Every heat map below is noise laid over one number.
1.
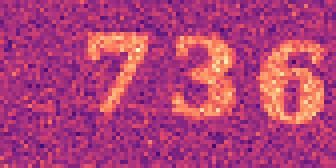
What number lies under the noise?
736
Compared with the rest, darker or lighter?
lighter
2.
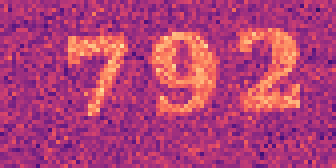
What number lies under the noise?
792
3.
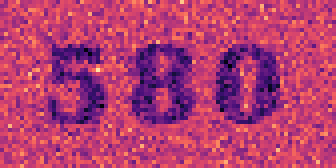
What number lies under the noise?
580
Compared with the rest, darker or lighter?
darker
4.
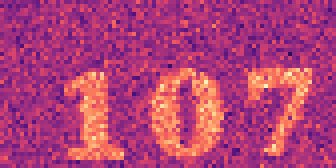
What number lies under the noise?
107
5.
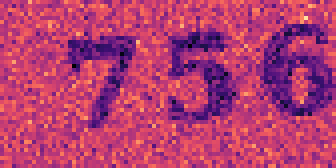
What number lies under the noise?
756
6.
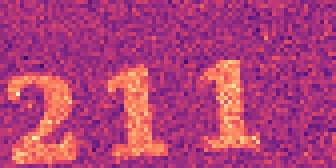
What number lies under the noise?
211
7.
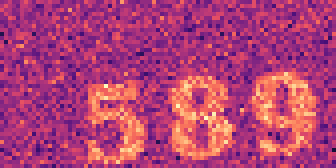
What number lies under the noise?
589
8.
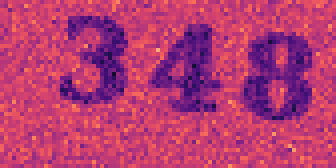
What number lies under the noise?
348
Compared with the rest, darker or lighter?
darker
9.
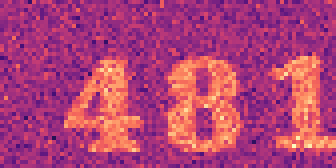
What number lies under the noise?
481
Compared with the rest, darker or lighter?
lighter
